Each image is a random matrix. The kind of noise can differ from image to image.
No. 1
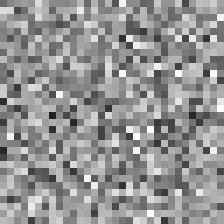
independent entries
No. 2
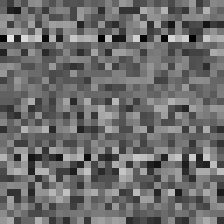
rows of uneven size
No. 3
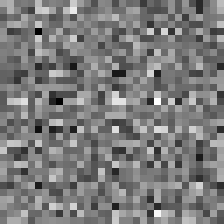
low rank plus noise
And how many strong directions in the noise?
two
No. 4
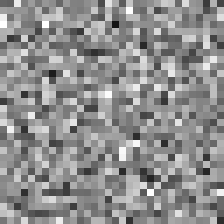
independent entries
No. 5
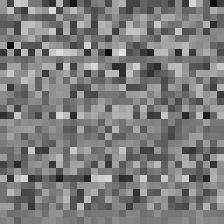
rows of uneven size
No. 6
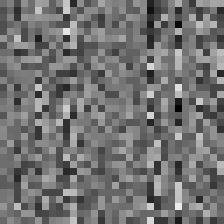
columns of uneven size
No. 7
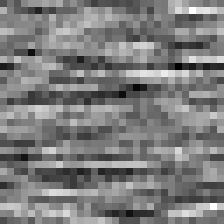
streaked along the rows
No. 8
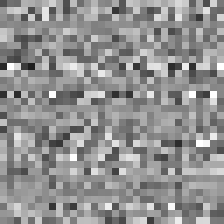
rows of uneven size
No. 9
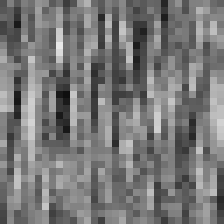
streaked along the columns
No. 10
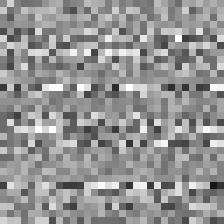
rows of uneven size
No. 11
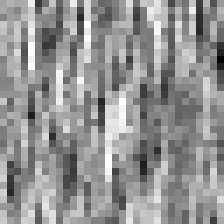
streaked along the columns
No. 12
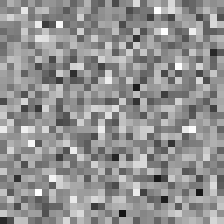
independent entries
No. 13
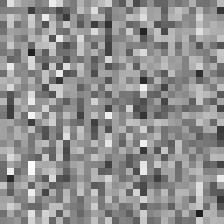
columns of uneven size
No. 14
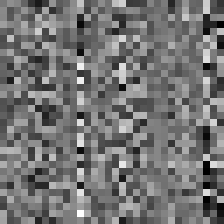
columns of uneven size
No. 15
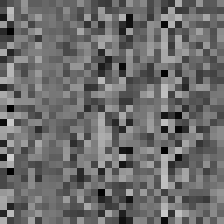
columns of uneven size
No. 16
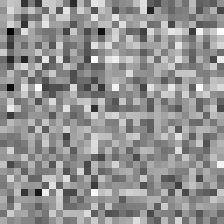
low rank plus noise
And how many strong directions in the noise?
two
